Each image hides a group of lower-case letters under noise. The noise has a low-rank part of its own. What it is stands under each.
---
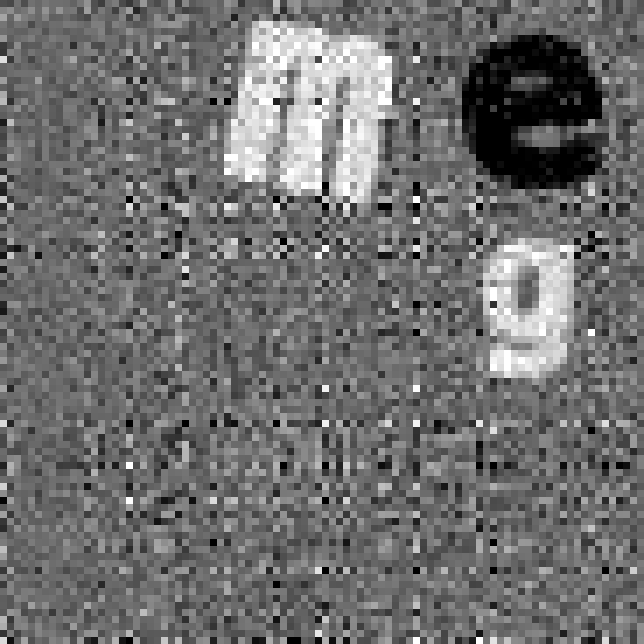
top middle: light m; top right: dark e; middle right: light g
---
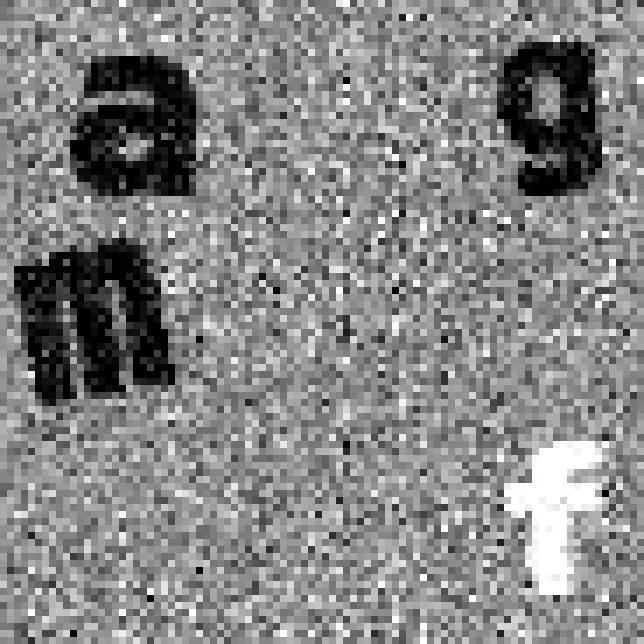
top left: dark a; top right: dark g; middle left: dark m; bottom right: light f
